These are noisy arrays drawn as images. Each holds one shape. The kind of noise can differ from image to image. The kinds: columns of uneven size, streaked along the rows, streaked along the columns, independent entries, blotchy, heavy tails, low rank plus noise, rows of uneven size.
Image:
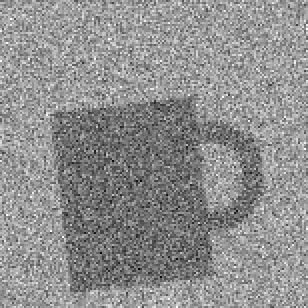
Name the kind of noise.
independent entries
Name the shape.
cup
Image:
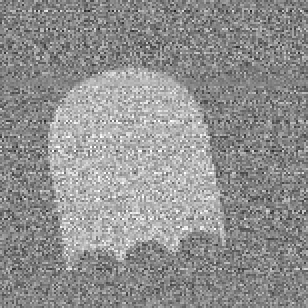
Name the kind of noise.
rows of uneven size
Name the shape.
ghost
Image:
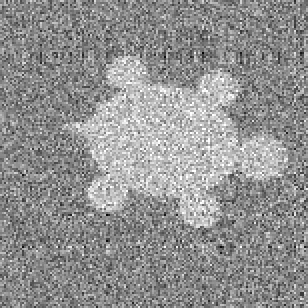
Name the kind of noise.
low rank plus noise
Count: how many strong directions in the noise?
one
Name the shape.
turtle
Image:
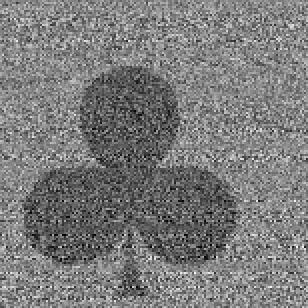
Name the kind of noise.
rows of uneven size
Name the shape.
club
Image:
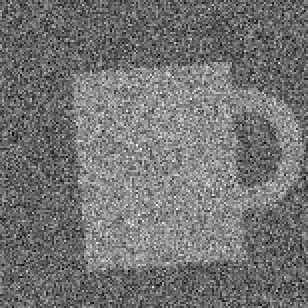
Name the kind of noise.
independent entries
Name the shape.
cup
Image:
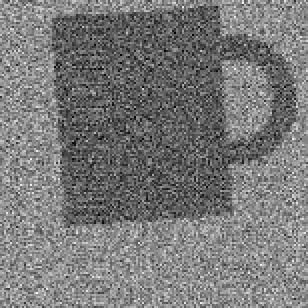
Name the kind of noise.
low rank plus noise
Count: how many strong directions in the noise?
two
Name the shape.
cup
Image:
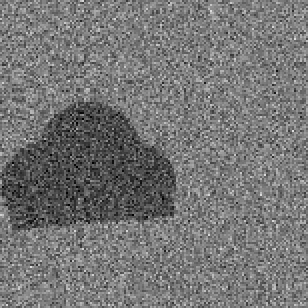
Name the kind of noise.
low rank plus noise
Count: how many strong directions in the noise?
one
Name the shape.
cloud
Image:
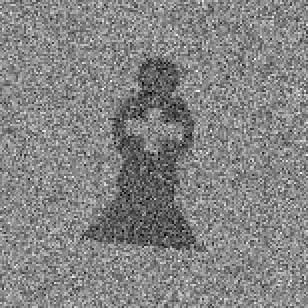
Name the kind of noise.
independent entries
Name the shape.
chess bishop
